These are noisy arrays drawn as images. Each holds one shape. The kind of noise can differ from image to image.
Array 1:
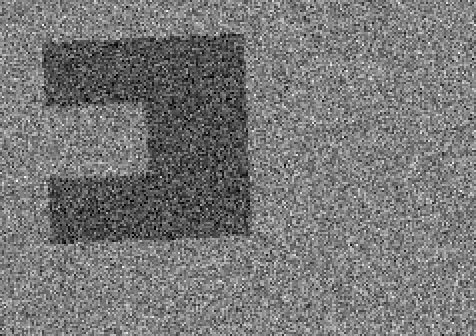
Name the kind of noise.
independent entries
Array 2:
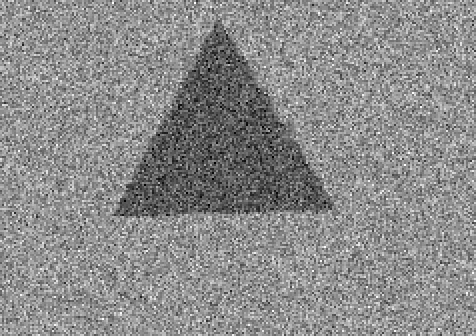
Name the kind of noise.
independent entries
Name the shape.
triangle
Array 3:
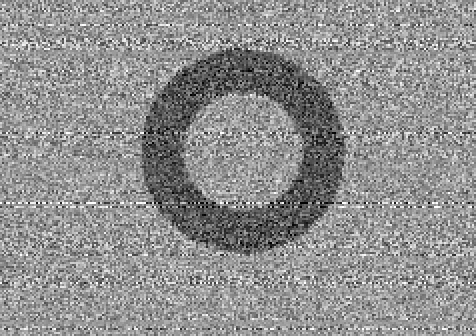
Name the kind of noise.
rows of uneven size
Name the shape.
ring
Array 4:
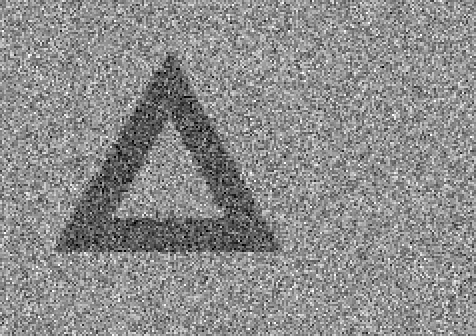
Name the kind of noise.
independent entries
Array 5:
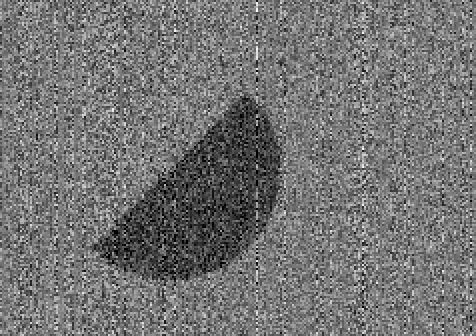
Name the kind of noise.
columns of uneven size
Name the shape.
half disc
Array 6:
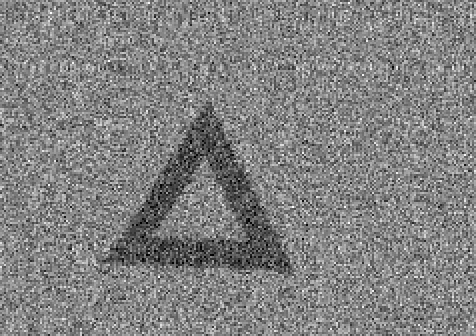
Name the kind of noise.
low rank plus noise
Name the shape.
triangle frame
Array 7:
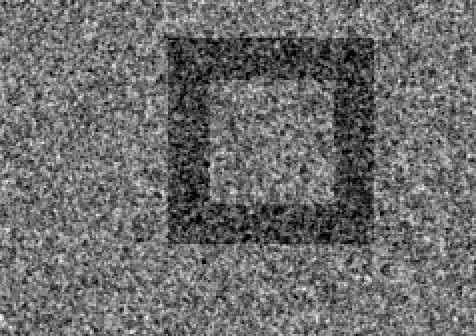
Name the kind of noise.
blotchy
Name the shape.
square frame
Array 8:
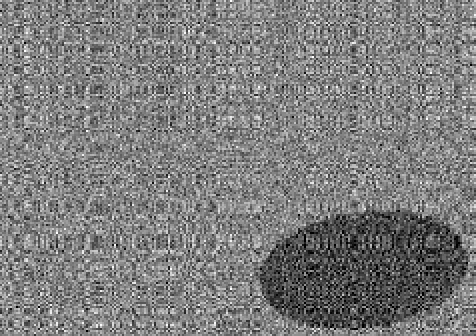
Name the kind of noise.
low rank plus noise
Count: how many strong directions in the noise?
one
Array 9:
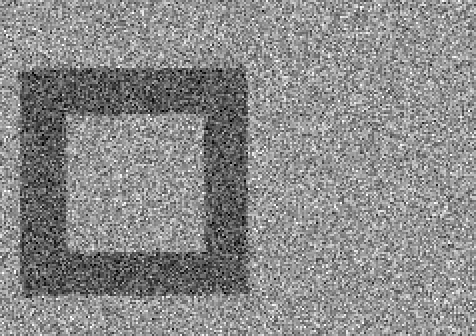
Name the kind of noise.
independent entries
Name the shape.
square frame
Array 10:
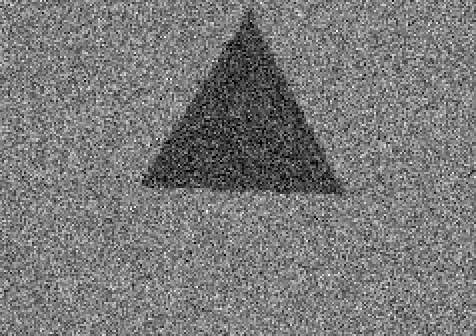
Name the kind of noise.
independent entries
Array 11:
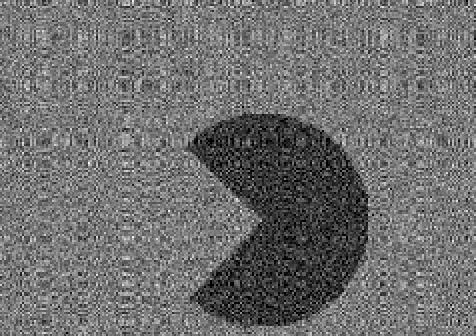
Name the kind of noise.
low rank plus noise
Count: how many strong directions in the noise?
one
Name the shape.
disc with a wedge cut out
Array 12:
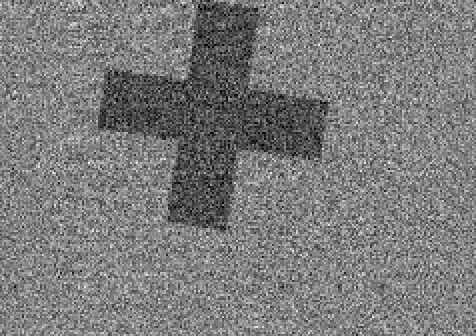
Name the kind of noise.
low rank plus noise
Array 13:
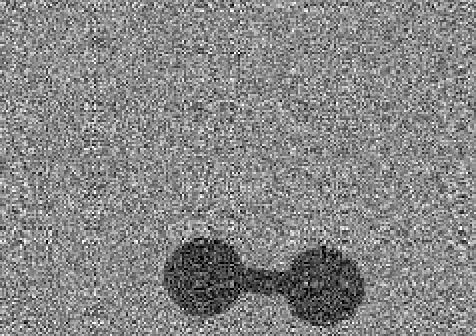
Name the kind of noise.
low rank plus noise
